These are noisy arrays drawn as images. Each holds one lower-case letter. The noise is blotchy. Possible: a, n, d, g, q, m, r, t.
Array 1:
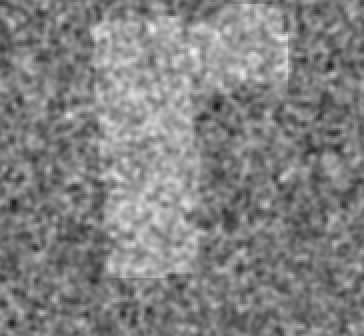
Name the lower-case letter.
r
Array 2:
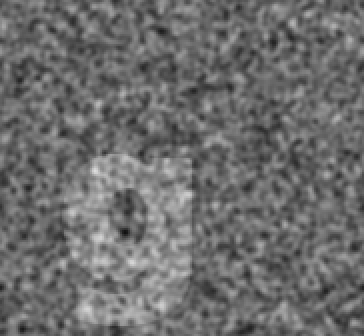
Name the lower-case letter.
g
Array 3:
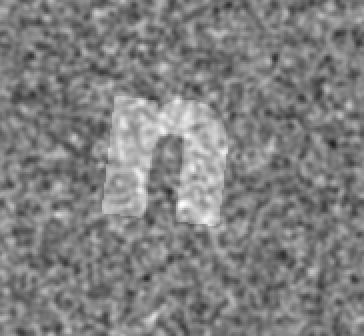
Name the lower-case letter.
n
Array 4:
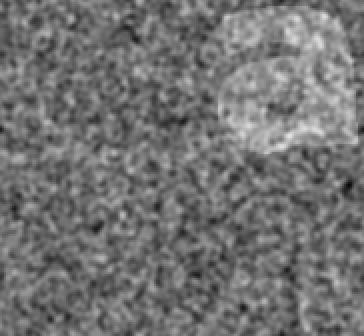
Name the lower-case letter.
a
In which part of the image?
top right
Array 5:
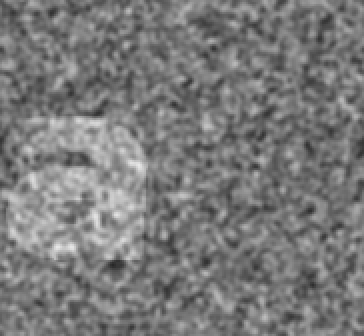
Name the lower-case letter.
a
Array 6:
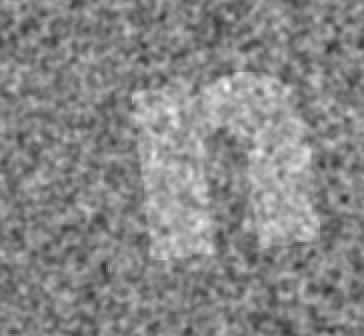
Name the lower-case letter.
n
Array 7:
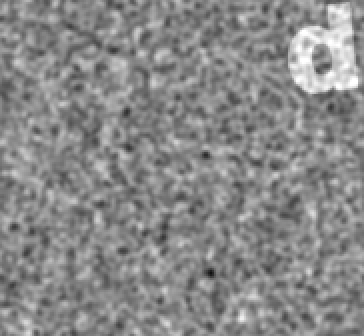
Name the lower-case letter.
d
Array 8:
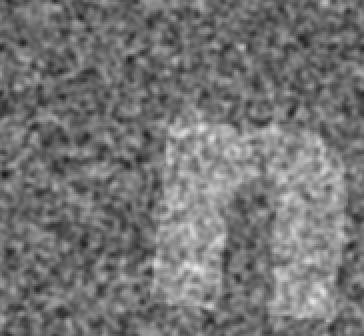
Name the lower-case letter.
n
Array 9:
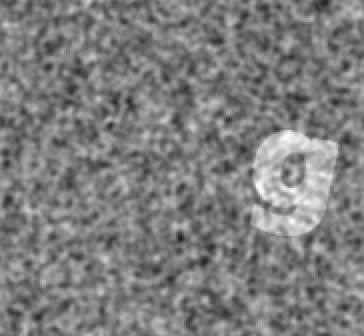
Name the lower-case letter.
g
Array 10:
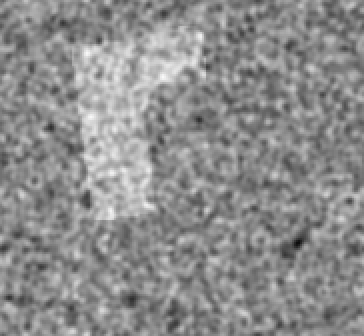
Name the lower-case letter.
r
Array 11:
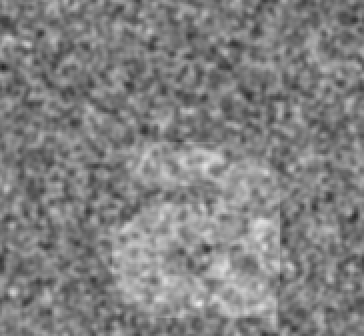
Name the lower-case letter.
a
